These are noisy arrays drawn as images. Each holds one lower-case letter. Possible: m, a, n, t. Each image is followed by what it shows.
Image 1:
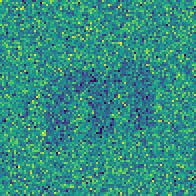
m
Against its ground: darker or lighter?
darker
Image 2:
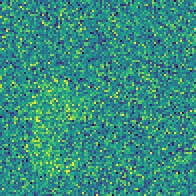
t
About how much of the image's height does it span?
half
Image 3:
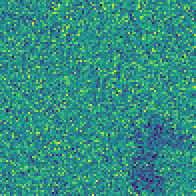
t
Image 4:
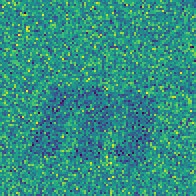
m
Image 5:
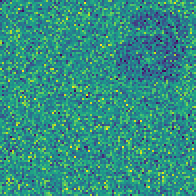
a
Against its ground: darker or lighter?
darker
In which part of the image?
top right
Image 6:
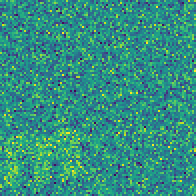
m
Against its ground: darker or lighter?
lighter
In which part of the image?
bottom left
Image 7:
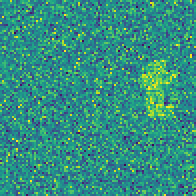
t
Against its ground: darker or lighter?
lighter
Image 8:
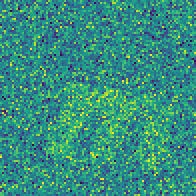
m
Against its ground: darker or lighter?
lighter
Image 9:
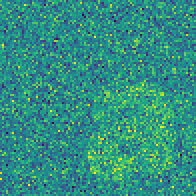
a
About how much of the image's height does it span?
half
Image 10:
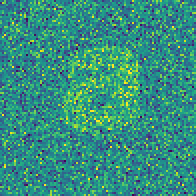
a
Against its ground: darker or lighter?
lighter
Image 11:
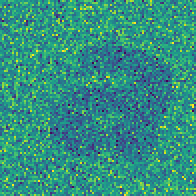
a
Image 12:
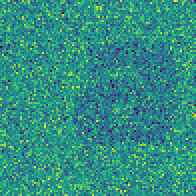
a
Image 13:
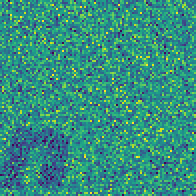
n
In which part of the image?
bottom left
